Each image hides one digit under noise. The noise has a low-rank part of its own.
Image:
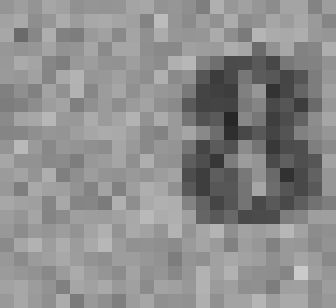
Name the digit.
8
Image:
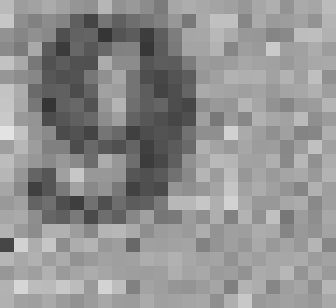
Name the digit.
9
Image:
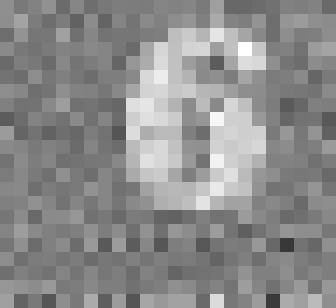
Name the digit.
6
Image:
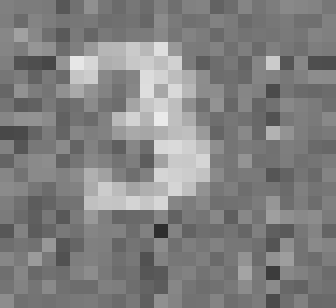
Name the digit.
3
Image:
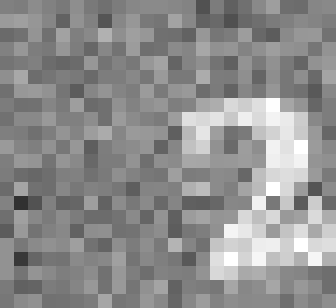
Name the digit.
2
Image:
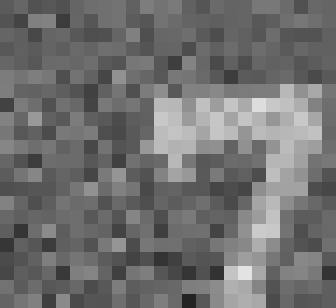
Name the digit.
7
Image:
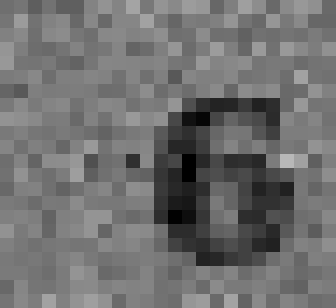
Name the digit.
6
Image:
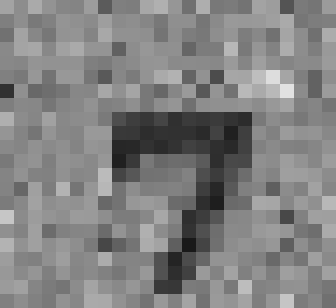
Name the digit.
7
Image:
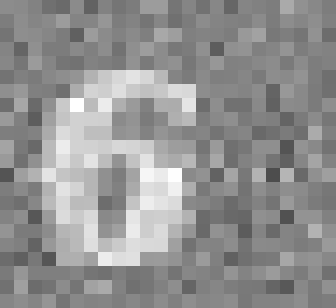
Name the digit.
6
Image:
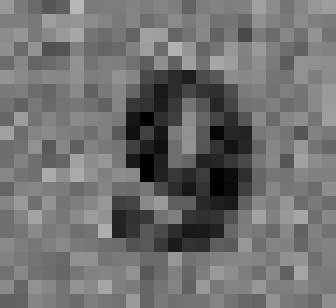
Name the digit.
9
